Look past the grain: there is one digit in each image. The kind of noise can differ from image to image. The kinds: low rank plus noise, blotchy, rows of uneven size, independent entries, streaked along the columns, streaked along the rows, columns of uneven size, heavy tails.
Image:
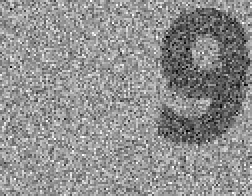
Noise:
independent entries
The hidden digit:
9
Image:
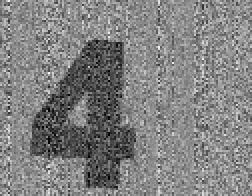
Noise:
columns of uneven size
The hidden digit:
4
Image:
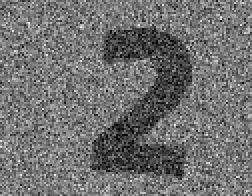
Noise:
independent entries
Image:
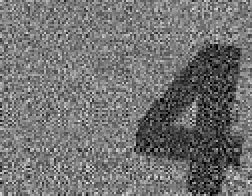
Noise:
low rank plus noise
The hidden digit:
4
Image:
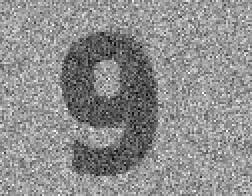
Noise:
independent entries
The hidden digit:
9
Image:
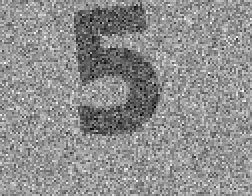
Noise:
independent entries
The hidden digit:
5
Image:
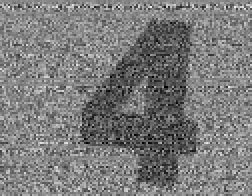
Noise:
rows of uneven size
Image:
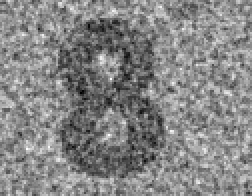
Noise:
blotchy
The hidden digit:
8
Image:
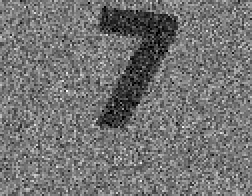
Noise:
independent entries
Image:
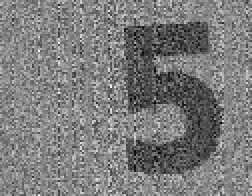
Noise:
columns of uneven size
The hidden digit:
5
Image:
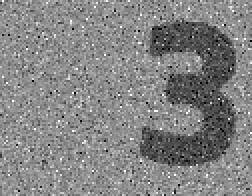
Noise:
heavy tails
